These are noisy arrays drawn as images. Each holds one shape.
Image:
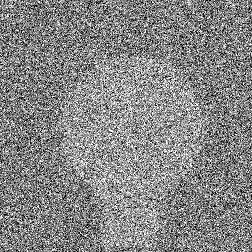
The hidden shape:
light bulb
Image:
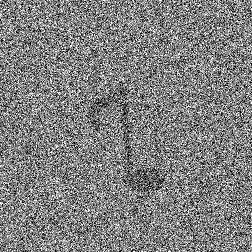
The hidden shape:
musical note
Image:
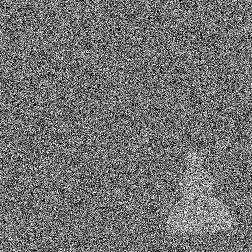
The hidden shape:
chess pawn
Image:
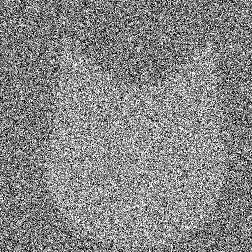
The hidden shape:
cat's head
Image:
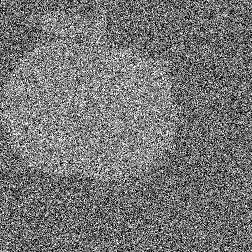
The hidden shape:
apple
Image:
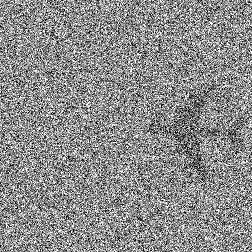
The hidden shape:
airplane
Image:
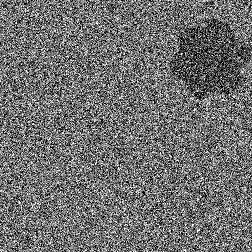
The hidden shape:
flower
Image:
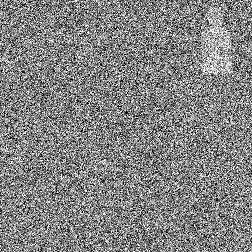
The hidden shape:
bottle
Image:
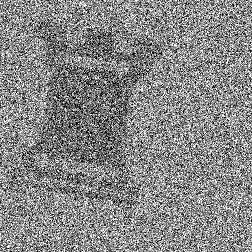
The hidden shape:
chess rook
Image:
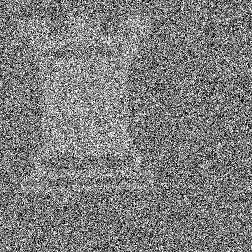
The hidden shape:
chess rook
